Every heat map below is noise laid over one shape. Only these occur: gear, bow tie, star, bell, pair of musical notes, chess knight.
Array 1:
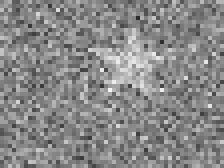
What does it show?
light star
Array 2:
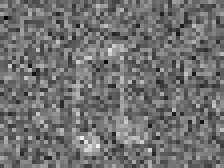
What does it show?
light pair of musical notes
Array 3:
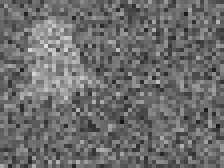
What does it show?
light bell
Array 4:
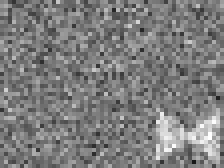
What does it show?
light bow tie, bottom right
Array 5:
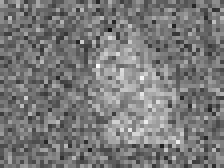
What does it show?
light chess knight
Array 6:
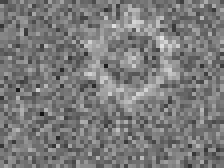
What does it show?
light gear
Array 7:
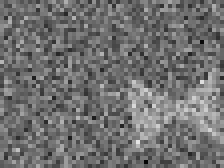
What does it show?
light bow tie
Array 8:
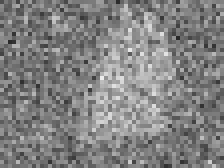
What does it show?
light chess knight
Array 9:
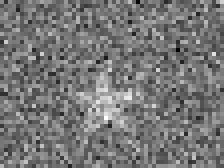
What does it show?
light star
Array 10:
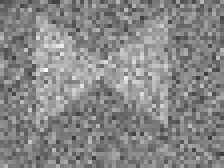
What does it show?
light bow tie
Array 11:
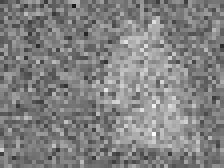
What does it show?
light chess knight
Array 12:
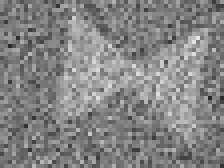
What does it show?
light bow tie
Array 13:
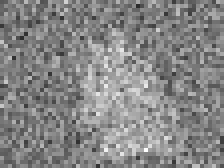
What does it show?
light chess knight
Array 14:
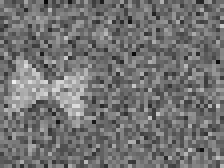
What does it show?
light bow tie
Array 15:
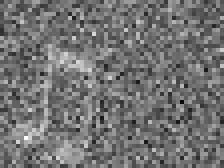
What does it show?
light pair of musical notes
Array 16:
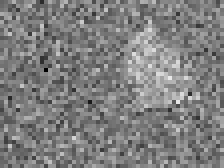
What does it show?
light chess knight
